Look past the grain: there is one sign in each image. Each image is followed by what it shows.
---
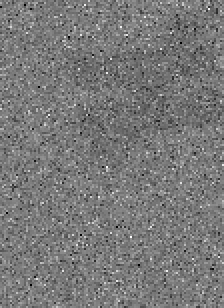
not-equal sign
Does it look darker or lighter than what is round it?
darker
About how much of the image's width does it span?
two thirds
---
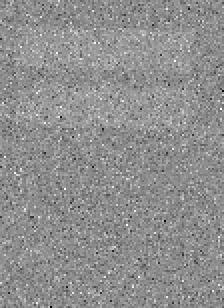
equals sign
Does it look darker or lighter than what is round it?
lighter
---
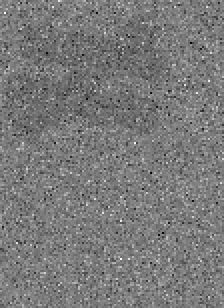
not-equal sign
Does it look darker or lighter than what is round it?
darker
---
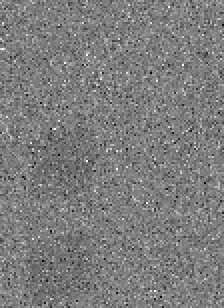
colon
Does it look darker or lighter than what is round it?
darker
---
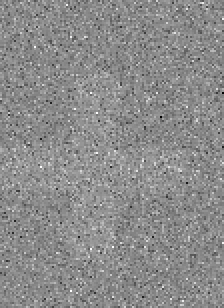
plus sign
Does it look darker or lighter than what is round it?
lighter
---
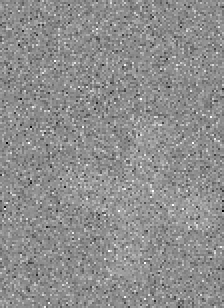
plus sign
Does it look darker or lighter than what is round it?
lighter
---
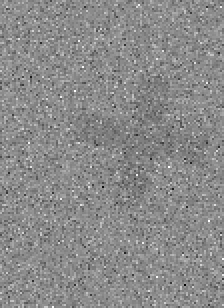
plus sign
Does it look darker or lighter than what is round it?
darker
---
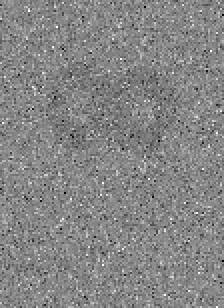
infinity sign
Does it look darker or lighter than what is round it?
darker
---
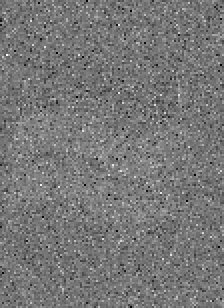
approximately sign
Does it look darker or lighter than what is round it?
lighter
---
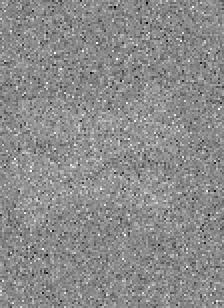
not-equal sign
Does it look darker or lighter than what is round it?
lighter
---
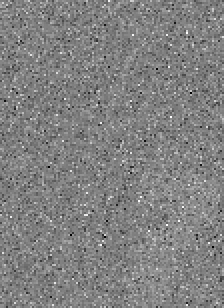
question mark
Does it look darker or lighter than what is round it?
lighter
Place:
bottom right
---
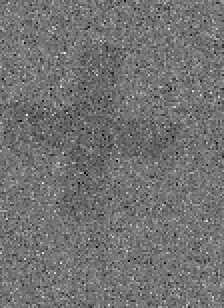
plus sign
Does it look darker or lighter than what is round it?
darker
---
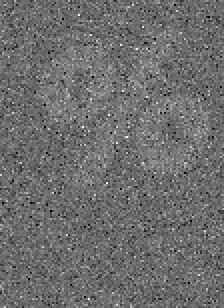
percent sign
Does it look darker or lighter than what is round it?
lighter
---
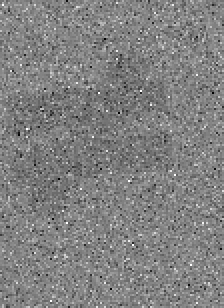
not-equal sign
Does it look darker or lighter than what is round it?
darker
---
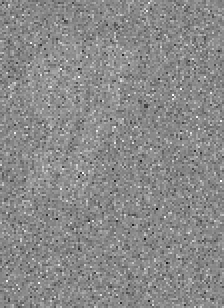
pilcrow
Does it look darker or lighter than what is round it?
lighter
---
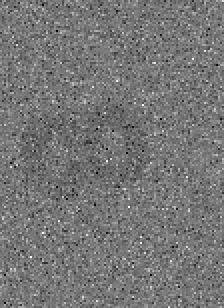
infinity sign
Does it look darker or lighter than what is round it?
darker
